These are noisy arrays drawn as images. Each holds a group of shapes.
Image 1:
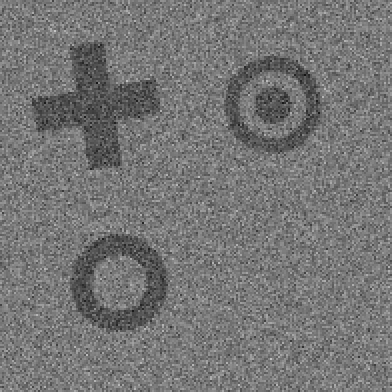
top left: cross; top right: bullseye; bottom left: ring
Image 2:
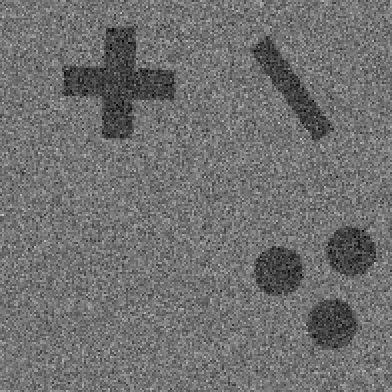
top left: cross; top right: bar; bottom right: three dots
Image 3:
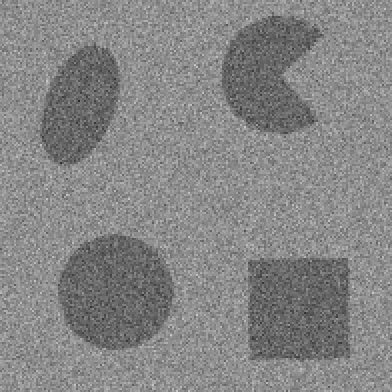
top left: ellipse; top right: disc with a wedge cut out; bottom left: disc; bottom right: square
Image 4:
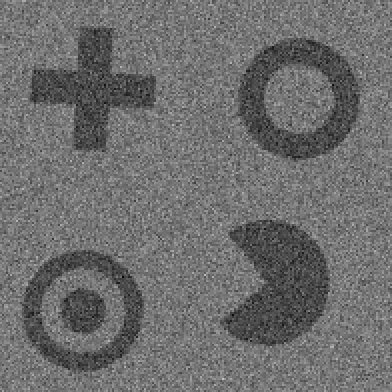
top left: cross; top right: ring; bottom left: bullseye; bottom right: disc with a wedge cut out
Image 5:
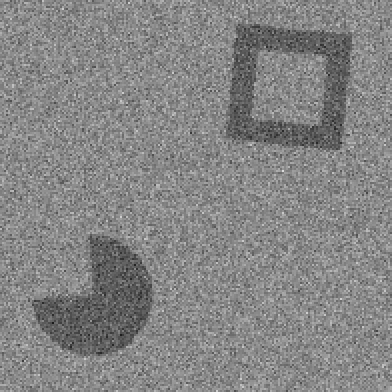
top right: square frame; bottom left: disc with a wedge cut out
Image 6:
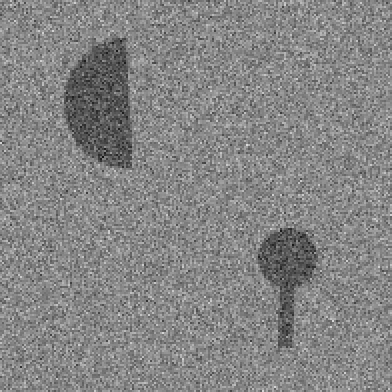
top left: half disc; bottom right: lollipop
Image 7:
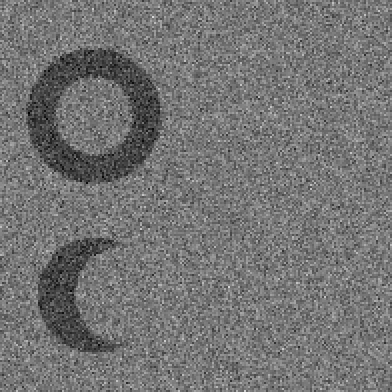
top left: ring; bottom left: crescent
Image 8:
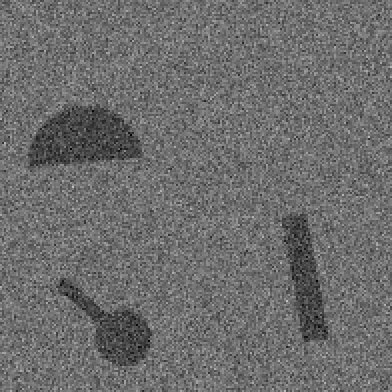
top left: half disc; bottom left: lollipop; bottom right: bar
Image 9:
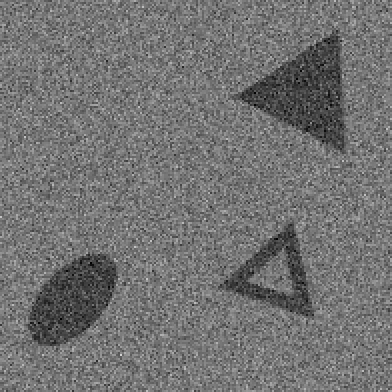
top right: triangle; bottom left: ellipse; bottom right: triangle frame
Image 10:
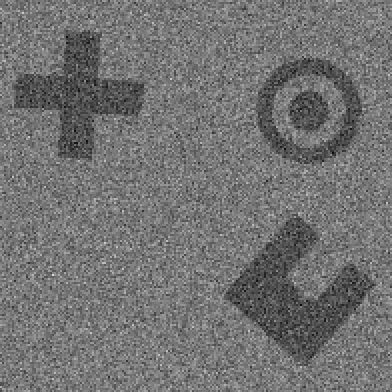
top left: cross; top right: bullseye; bottom right: square with a notch
